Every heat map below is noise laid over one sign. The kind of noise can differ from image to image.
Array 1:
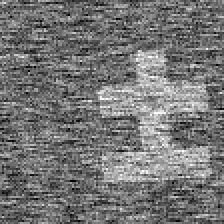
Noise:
streaked along the rows
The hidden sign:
plus-minus sign
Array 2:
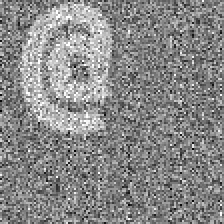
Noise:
columns of uneven size
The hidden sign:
at sign
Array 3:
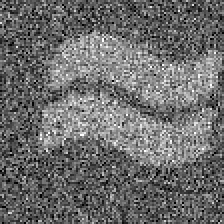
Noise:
low rank plus noise
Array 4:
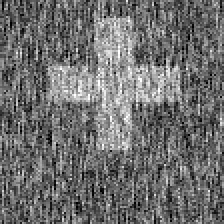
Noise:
streaked along the columns
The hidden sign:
plus sign
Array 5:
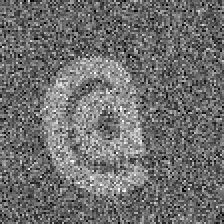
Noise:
low rank plus noise
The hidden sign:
at sign
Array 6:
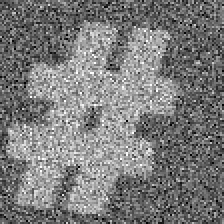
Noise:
independent entries
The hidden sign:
hash sign
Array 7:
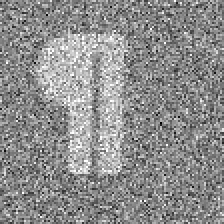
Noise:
independent entries
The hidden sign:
pilcrow
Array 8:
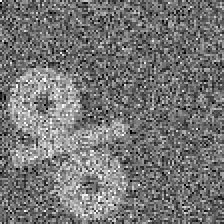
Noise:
low rank plus noise
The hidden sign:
percent sign
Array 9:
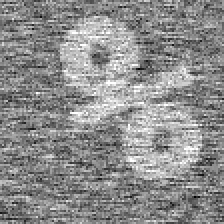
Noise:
streaked along the rows
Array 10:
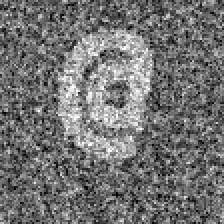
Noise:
blotchy
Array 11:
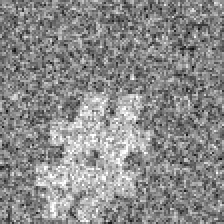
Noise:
blotchy
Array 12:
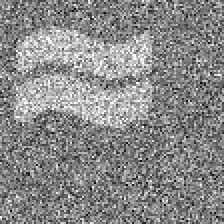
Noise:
independent entries
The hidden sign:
approximately sign
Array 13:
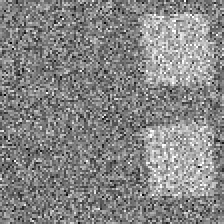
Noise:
independent entries
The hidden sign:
colon
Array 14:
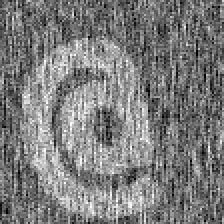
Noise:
streaked along the columns
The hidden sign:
at sign
